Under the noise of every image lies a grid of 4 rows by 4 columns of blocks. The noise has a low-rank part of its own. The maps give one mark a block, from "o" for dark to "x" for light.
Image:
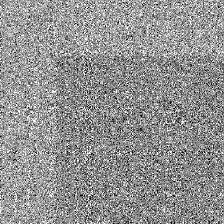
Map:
x x x x
x o o o
x o o o
x o o o
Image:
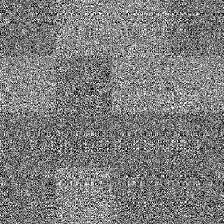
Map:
o x x o
x o x x
o o o o
o x o o
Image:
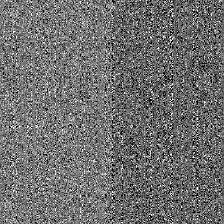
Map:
x x o o
x x o o
x x o o
x x o o
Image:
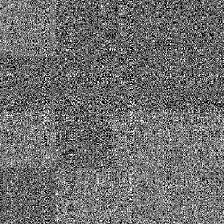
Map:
x o o o
o o o o
x o x x
o x x x
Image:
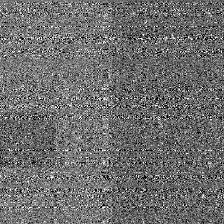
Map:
x x o o
x x o o
o x o o
x x o o
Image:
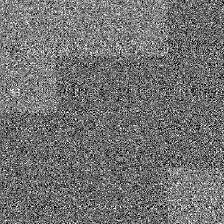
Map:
x x x o
x o o o
o o o o
o o o x
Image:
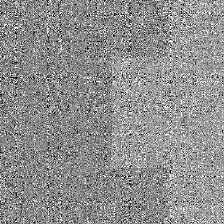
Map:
o o o x
o o x x
o o x x
o o o x
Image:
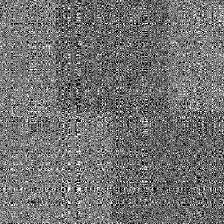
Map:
x o o x
x o o x
x x o o
x x o o
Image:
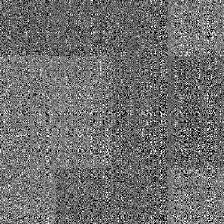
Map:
o o o x
x x o o
x x o o
x o o x
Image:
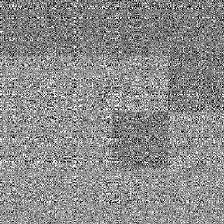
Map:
o o o o
x x x o
x x o x
x x x x
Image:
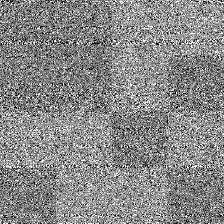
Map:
o o x x
o o x o
x x o x
o x x o
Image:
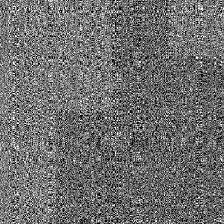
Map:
x x o x
x x o o
x o o o
x o o o
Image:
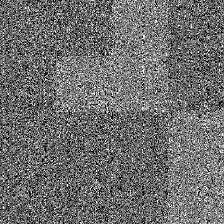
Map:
o o x o
o x x o
o o o x
o o o x
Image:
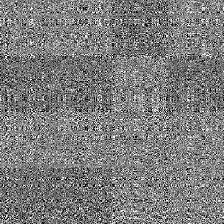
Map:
x x o x
o o x o
x x x x
o o x x
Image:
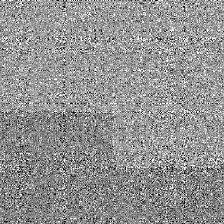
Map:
x x x x
x x x x
o o x x
o o o o
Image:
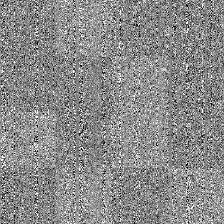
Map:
o x o o
o o x o
x o x o
o x o x
